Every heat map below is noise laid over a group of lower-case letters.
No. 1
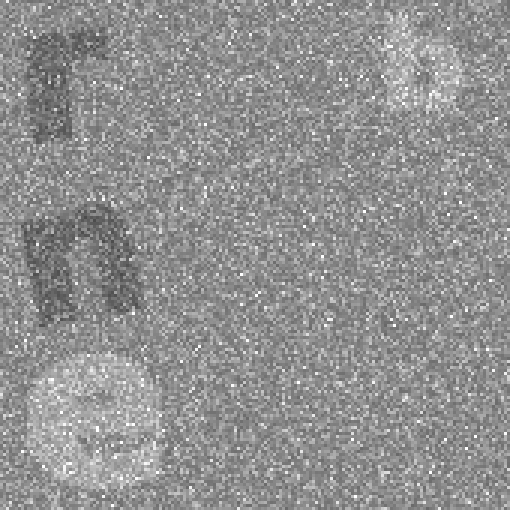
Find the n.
middle left
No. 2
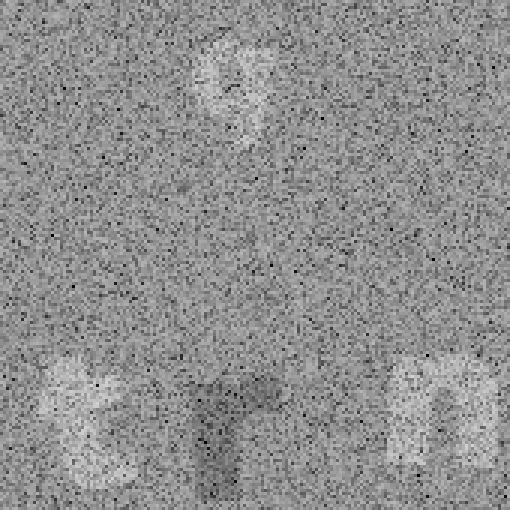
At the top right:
nothing
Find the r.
bottom middle
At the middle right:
nothing
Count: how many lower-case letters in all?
4
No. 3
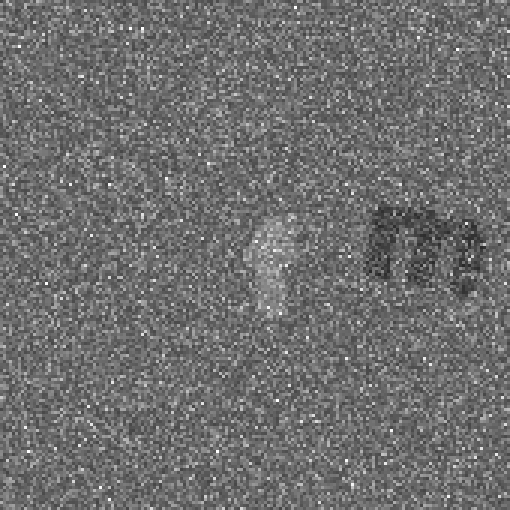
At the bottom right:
nothing
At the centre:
f
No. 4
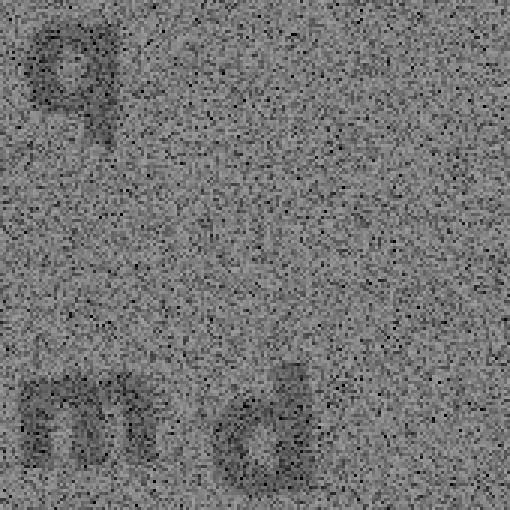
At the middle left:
nothing
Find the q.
top left
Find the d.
bottom middle
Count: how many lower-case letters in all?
3
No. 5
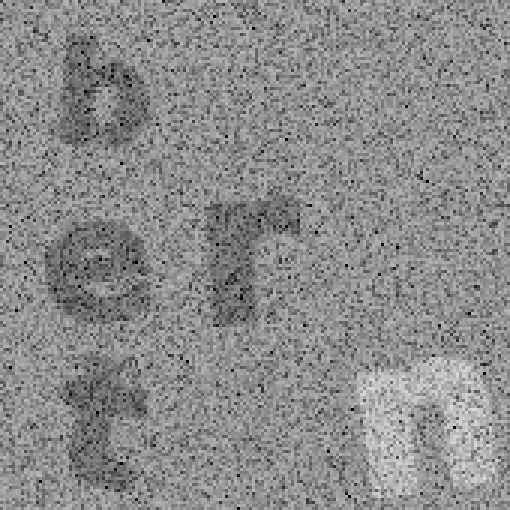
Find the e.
middle left
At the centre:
r
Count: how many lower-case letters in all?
5
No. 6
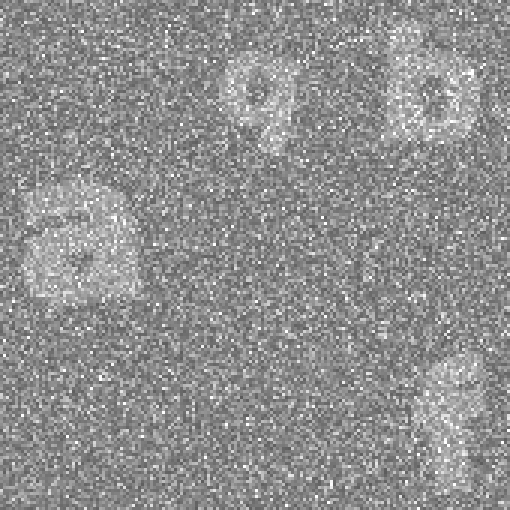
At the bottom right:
f
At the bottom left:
nothing
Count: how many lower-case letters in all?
4
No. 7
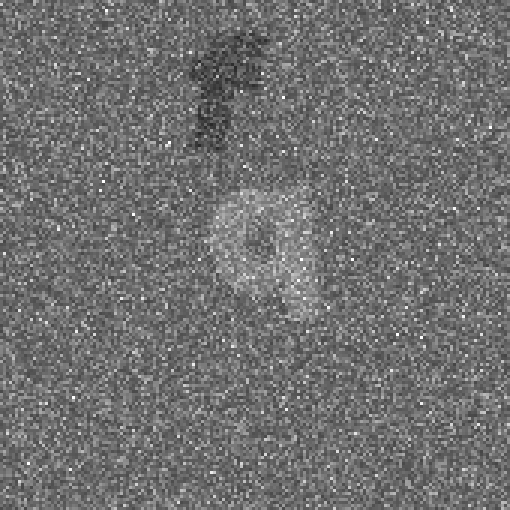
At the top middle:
f
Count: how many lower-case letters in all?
2
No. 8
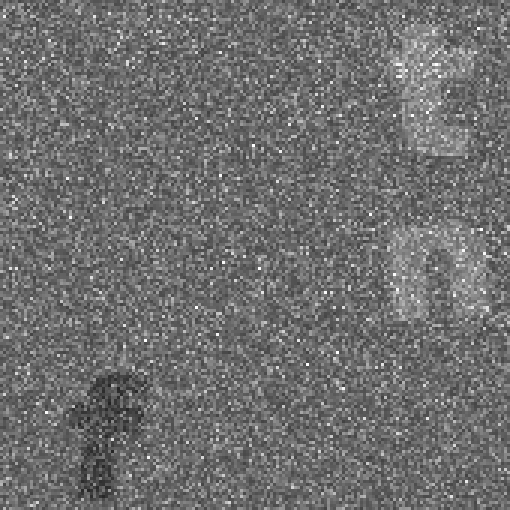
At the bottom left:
f
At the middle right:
n
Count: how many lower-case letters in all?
3
